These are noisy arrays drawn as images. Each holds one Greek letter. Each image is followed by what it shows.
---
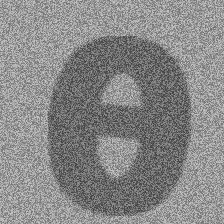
theta
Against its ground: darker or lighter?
darker
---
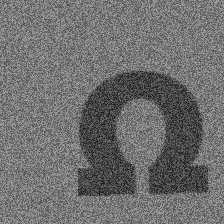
omega
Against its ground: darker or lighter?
darker
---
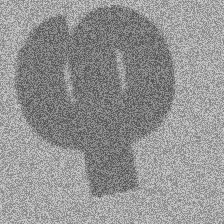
phi
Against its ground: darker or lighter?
darker
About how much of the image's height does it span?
nearly all
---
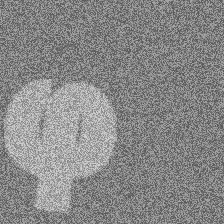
phi
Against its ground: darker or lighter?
lighter
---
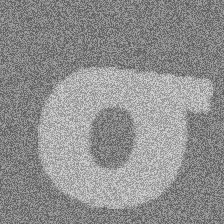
sigma
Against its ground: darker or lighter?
lighter
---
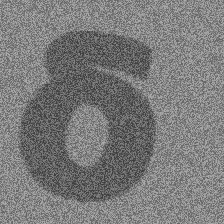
delta
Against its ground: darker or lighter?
darker
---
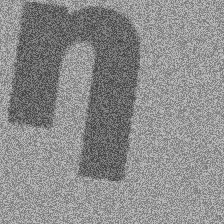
eta
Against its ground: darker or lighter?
darker
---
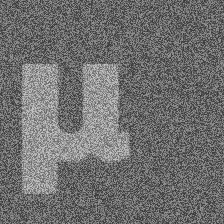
mu
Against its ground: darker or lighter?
lighter
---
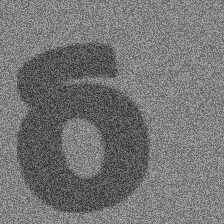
delta
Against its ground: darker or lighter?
darker
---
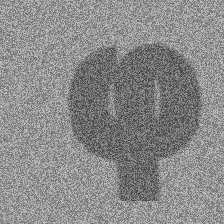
phi
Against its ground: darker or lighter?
darker
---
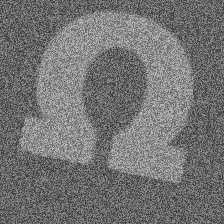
omega
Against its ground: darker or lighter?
lighter
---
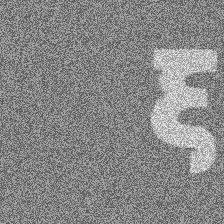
xi
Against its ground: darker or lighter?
lighter
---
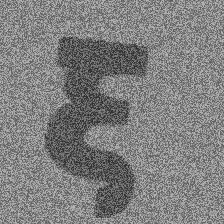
xi
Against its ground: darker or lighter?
darker
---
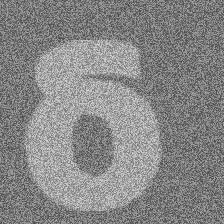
delta
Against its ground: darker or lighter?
lighter
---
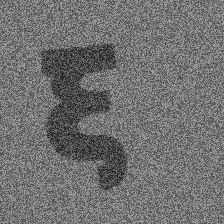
xi
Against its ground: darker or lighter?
darker
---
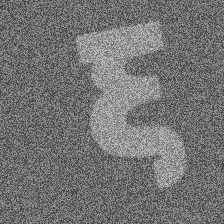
xi
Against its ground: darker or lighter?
lighter
